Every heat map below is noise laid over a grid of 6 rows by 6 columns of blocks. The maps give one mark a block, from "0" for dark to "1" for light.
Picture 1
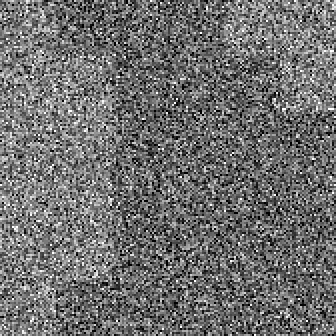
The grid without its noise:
100011
110001
110000
110000
110000
100000
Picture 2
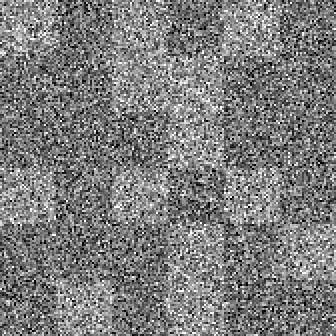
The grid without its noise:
101010
001100
000100
101010
000101
010100
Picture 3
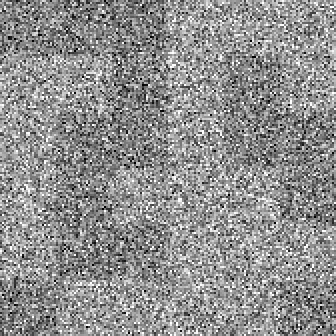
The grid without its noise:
000111
110101
100100
101110
100111
011110
